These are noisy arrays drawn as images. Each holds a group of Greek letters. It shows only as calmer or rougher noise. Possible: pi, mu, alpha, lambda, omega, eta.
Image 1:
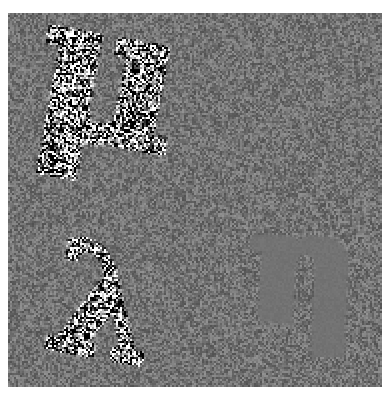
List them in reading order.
top left: rough mu; bottom left: rough lambda; bottom right: calm eta
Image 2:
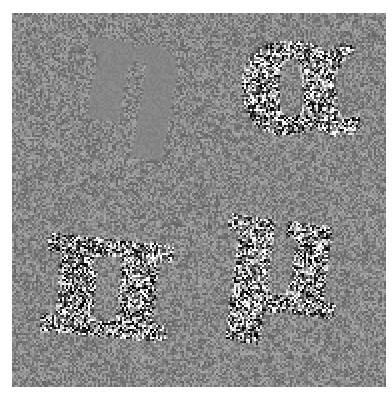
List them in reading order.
top left: calm eta; top right: rough alpha; bottom left: rough pi; bottom right: rough mu
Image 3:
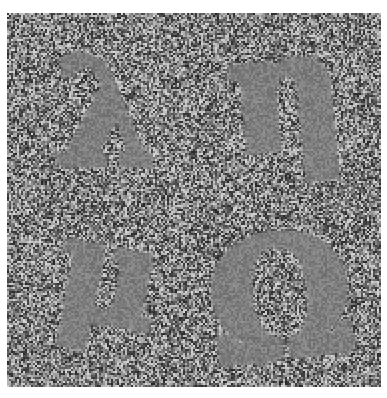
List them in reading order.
top left: calm lambda; top right: calm eta; bottom left: calm mu; bottom right: calm omega
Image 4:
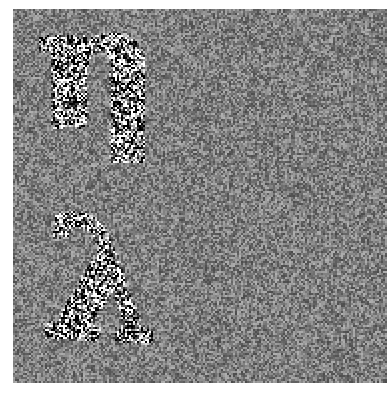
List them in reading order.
top left: rough eta; bottom left: rough lambda
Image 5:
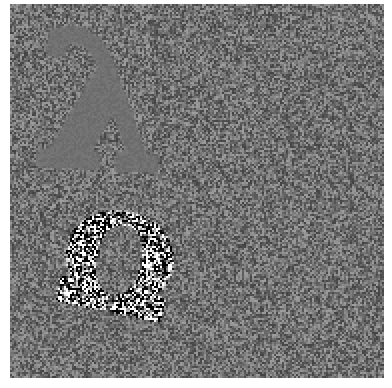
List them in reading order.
top left: calm lambda; bottom left: rough omega
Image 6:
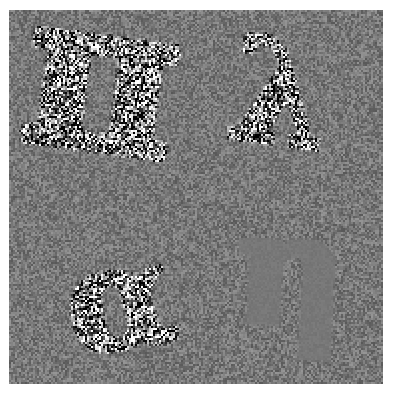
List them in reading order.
top left: rough pi; top right: rough lambda; bottom left: rough alpha; bottom right: calm eta
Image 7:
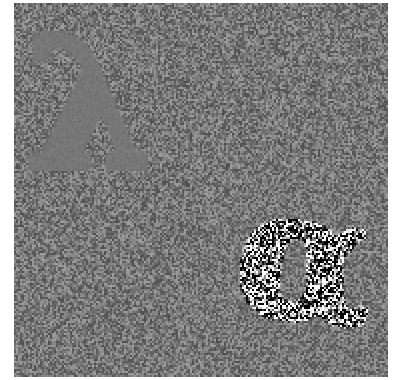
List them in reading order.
top left: calm lambda; bottom right: rough alpha
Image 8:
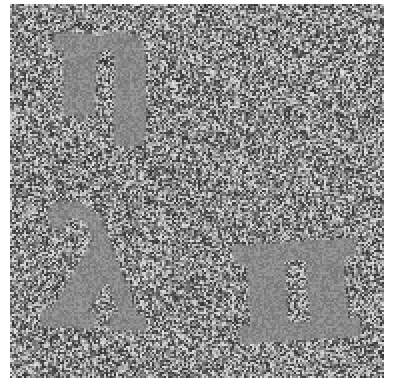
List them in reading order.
top left: calm eta; bottom left: calm lambda; bottom right: calm pi
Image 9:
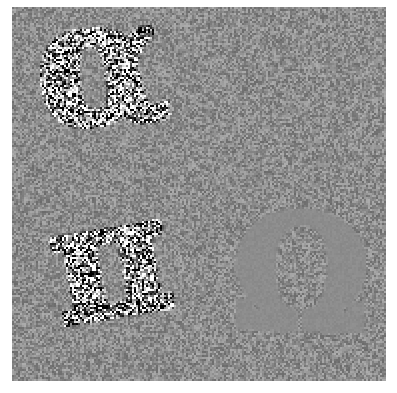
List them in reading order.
top left: rough alpha; bottom left: rough pi; bottom right: calm omega
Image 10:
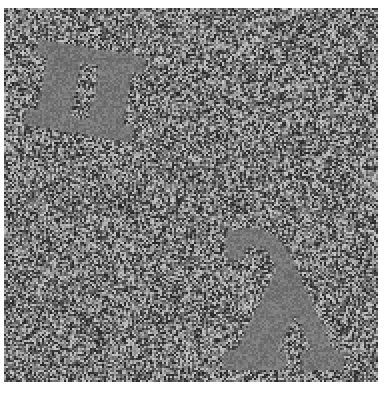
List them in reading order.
top left: calm pi; bottom right: calm lambda
